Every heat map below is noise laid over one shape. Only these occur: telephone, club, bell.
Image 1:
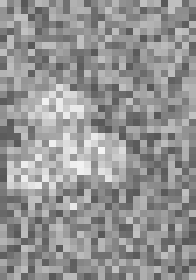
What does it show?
light club
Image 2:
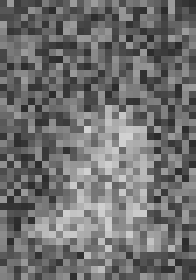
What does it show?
light bell
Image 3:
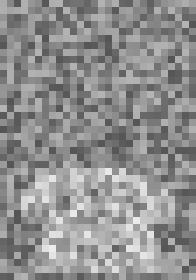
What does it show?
light telephone
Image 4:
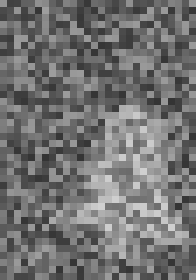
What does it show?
light bell
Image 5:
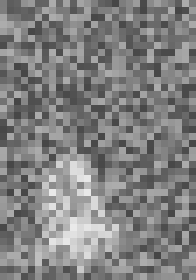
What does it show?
light bell
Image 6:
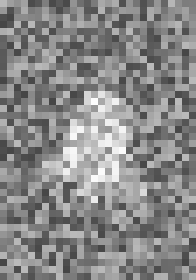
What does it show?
light bell
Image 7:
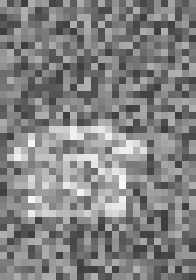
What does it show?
light telephone
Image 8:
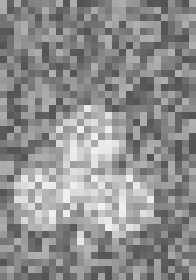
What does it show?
light club
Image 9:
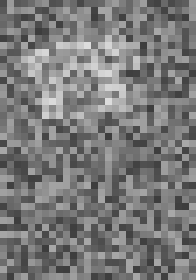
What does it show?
light telephone
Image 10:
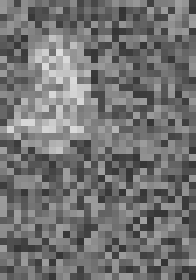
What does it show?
light bell
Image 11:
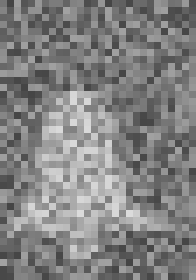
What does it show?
light bell
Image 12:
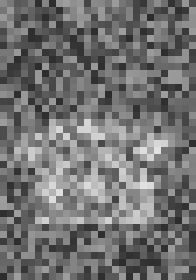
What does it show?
light telephone
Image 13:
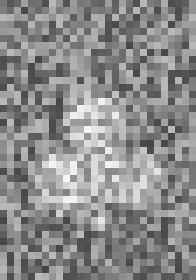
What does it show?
light club
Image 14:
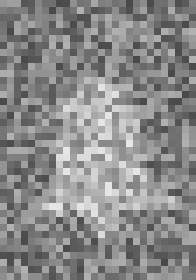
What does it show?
light bell
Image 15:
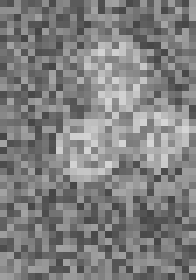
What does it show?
light club
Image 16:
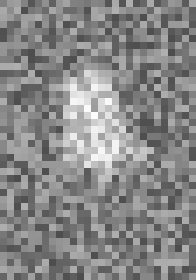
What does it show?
light bell
